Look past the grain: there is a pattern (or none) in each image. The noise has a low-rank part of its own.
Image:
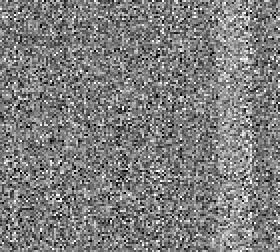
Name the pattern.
one band of columns
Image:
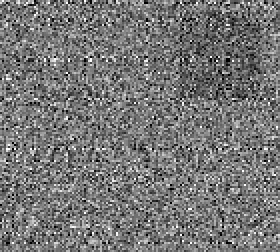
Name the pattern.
one block
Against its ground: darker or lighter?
darker
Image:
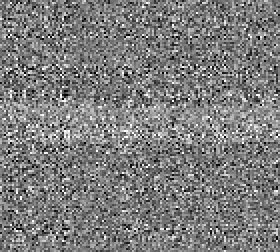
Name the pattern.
one band of rows
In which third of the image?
middle
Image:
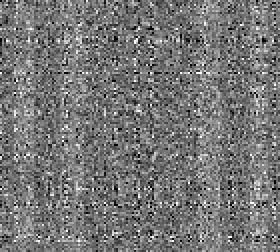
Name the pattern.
bands of columns
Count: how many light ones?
4
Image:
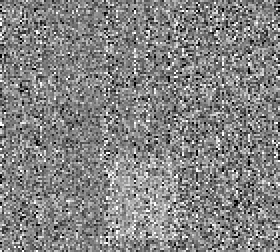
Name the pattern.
one block
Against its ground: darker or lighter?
lighter
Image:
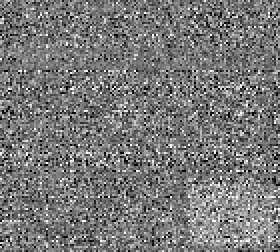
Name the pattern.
one block
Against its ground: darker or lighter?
lighter
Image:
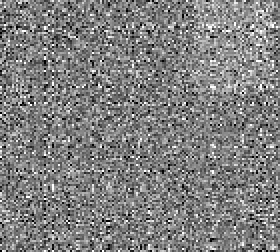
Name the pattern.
one block
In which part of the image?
top right
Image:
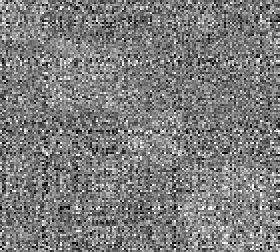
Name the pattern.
blocks along the diagonal
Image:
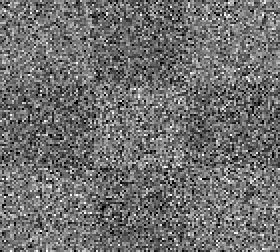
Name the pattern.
a checkerboard
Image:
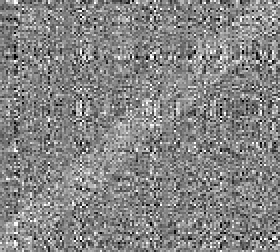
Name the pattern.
a diagonal band
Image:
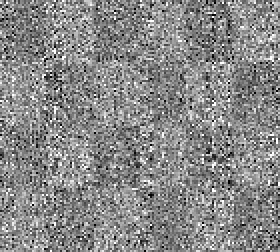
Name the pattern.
a checkerboard
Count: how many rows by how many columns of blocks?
4 by 6
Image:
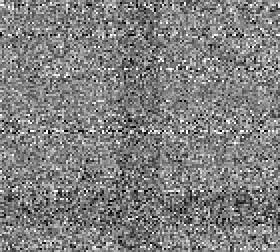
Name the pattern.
bands of rows crossing bands of columns
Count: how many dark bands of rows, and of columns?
1 and 1
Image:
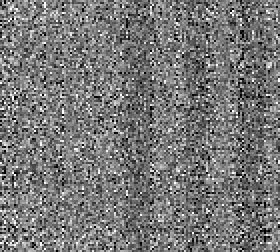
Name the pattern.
bands of columns
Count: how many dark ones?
3
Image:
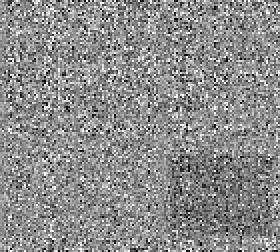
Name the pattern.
one block
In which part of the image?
bottom right
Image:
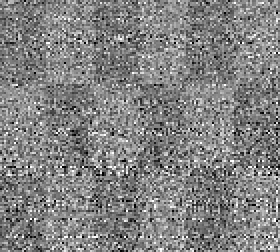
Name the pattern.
a checkerboard
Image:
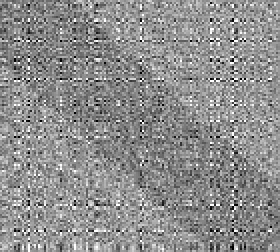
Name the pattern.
a diagonal band
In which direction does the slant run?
top left to bottom right
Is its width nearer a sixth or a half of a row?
a half
